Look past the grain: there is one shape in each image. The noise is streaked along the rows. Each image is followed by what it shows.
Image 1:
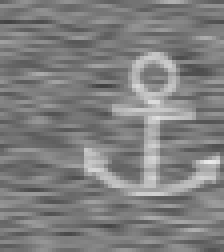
anchor
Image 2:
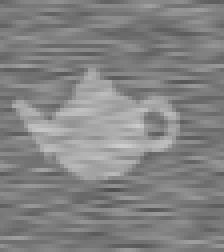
teapot
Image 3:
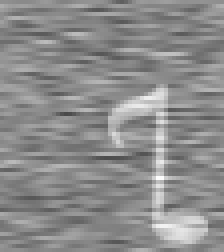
musical note
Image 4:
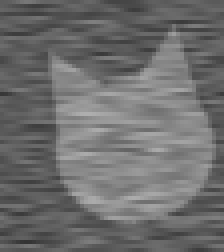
cat's head
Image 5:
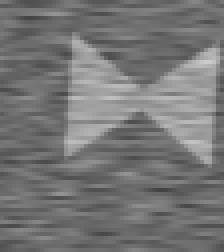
bow tie
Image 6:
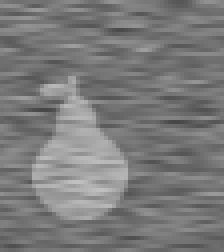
pear
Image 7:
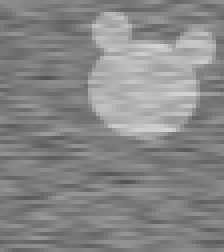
bear's head
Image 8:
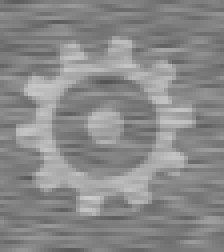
gear
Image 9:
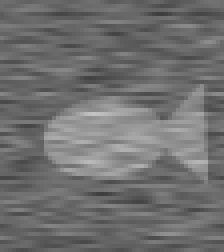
fish
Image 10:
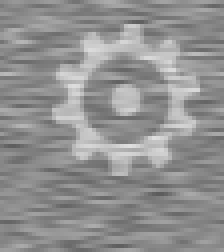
gear
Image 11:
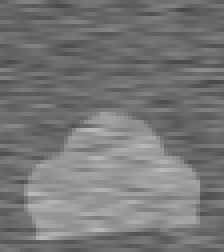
cloud
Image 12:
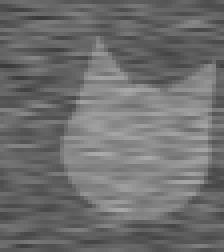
cat's head
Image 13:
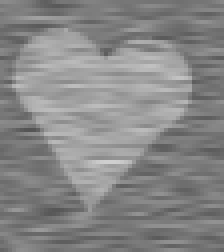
heart
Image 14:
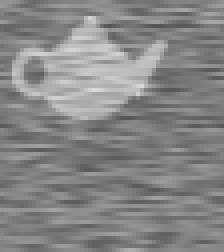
teapot
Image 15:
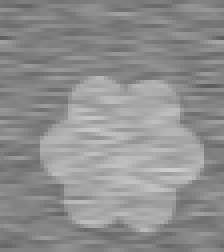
flower
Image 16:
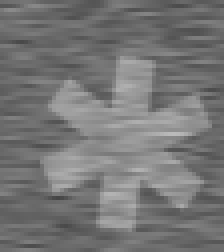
asterisk
